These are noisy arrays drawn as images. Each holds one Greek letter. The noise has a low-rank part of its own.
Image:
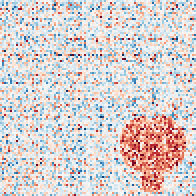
phi
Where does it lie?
bottom right
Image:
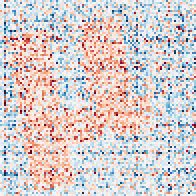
mu
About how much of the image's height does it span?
nearly all
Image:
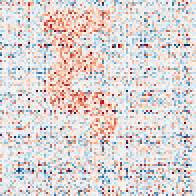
xi
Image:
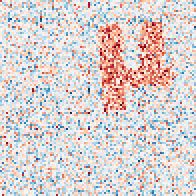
mu
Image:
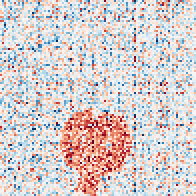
phi
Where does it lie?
bottom middle
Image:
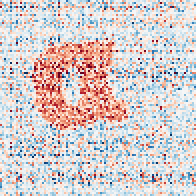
alpha
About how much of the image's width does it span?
half
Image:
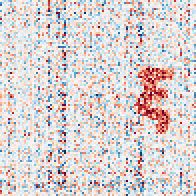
xi
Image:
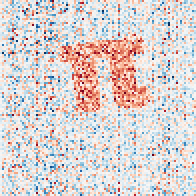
pi
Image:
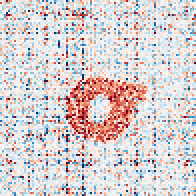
sigma
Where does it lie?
centre
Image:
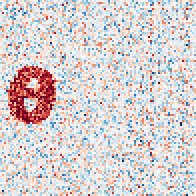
theta
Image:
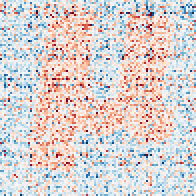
mu
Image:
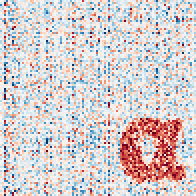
alpha
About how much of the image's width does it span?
a third
